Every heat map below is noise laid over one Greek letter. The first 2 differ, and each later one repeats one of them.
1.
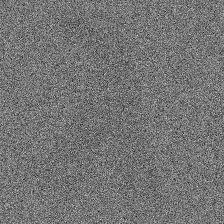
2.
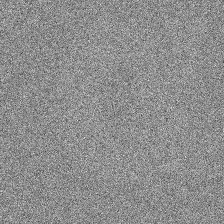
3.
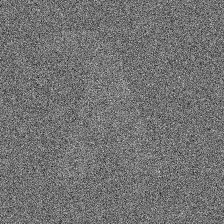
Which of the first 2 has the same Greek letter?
1
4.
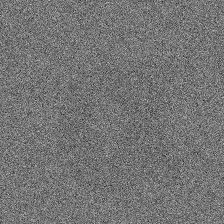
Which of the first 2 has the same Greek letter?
2
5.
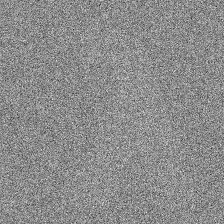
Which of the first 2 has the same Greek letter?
1
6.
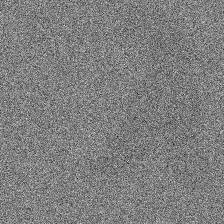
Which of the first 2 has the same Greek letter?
1
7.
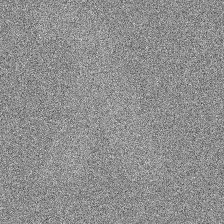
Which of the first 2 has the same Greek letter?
1
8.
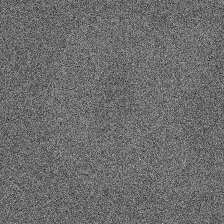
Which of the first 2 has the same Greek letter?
2
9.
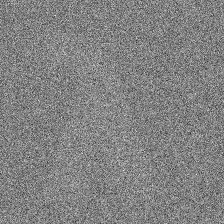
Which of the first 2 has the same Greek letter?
1
